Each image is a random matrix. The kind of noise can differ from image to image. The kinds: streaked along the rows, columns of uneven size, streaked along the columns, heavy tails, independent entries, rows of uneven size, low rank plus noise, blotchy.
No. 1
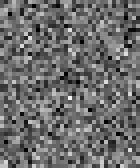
independent entries
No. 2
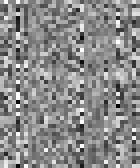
columns of uneven size
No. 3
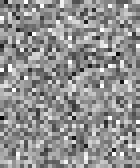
independent entries
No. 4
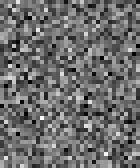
independent entries
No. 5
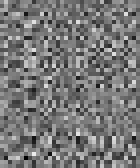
low rank plus noise
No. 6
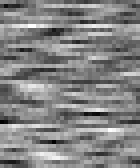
streaked along the rows
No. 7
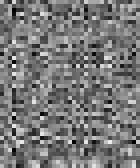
low rank plus noise
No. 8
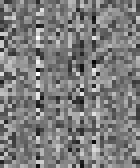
columns of uneven size
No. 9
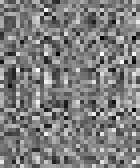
low rank plus noise
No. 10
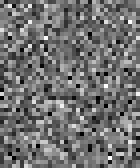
independent entries
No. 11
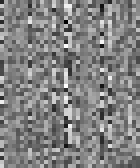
columns of uneven size
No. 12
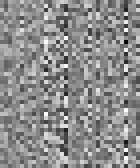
columns of uneven size
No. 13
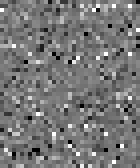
heavy tails
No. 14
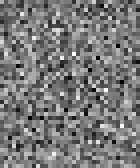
independent entries
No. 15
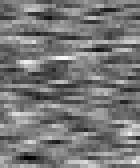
streaked along the rows
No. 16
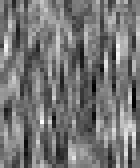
streaked along the columns
